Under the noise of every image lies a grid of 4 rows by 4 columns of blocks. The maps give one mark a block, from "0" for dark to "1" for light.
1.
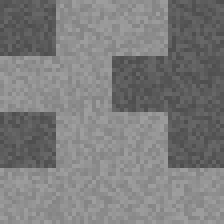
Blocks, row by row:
0 1 1 0
1 1 0 0
0 1 1 0
1 1 1 1
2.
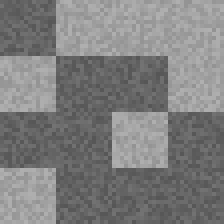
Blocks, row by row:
0 1 1 1
1 0 0 1
0 0 1 0
1 0 0 0
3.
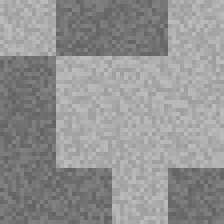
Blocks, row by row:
1 0 0 1
0 1 1 1
0 1 1 1
0 0 1 0
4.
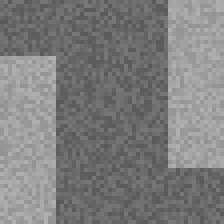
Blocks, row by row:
0 0 0 1
1 0 0 1
1 0 0 1
1 0 0 0
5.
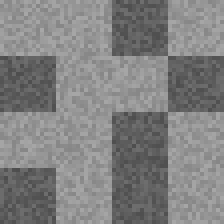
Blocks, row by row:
1 1 0 1
0 1 1 0
1 1 0 1
0 1 0 1
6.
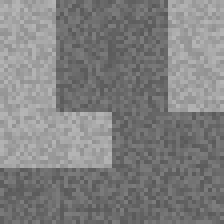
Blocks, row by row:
1 0 0 1
1 0 0 1
1 1 0 0
0 0 0 0
